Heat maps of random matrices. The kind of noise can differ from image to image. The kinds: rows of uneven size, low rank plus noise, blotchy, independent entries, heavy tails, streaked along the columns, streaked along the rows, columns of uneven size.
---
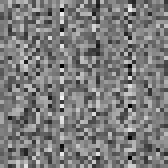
columns of uneven size
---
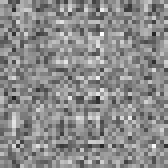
low rank plus noise
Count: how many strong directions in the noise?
two
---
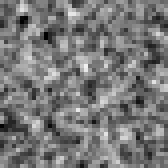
blotchy
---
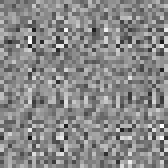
low rank plus noise
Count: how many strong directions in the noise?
one
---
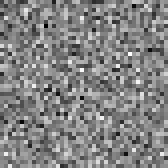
independent entries
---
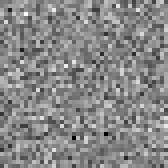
independent entries
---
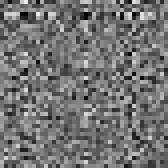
low rank plus noise
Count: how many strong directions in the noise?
one
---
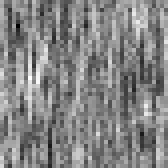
streaked along the columns
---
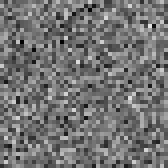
independent entries
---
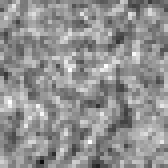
blotchy
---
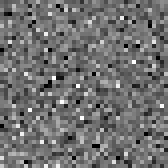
heavy tails
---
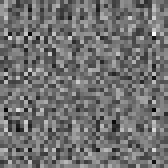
low rank plus noise
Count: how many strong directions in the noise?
one
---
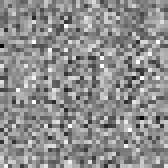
low rank plus noise
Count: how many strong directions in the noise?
five to eight
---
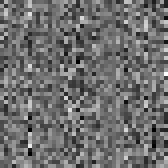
columns of uneven size
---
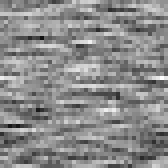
streaked along the rows
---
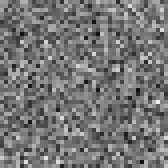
independent entries
